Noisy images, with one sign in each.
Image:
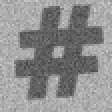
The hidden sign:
hash sign
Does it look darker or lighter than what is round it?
darker
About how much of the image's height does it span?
nearly all
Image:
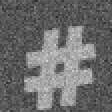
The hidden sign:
hash sign
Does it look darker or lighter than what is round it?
lighter
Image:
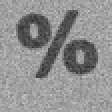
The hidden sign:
percent sign
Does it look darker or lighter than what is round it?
darker
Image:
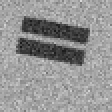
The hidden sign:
equals sign
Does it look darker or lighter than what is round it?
darker
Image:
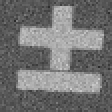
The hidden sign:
plus-minus sign
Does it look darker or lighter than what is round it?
lighter
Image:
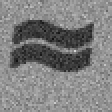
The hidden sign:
approximately sign
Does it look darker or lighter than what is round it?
darker
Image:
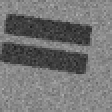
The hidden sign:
equals sign
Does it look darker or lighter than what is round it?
darker
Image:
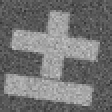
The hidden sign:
plus-minus sign
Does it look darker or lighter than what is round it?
lighter
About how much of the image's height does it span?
nearly all
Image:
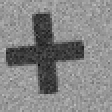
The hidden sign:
plus sign
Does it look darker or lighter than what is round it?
darker
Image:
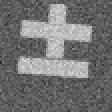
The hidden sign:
plus-minus sign
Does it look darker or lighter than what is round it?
lighter
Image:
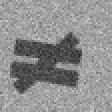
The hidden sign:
not-equal sign
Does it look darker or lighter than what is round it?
darker
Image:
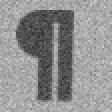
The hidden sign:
pilcrow
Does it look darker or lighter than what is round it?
darker
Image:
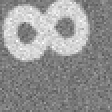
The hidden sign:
infinity sign
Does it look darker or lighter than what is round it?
lighter
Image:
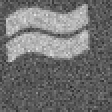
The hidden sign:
approximately sign
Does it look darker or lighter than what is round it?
lighter
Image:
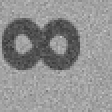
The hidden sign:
infinity sign
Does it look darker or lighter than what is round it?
darker
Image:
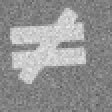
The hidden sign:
not-equal sign
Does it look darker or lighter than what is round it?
lighter
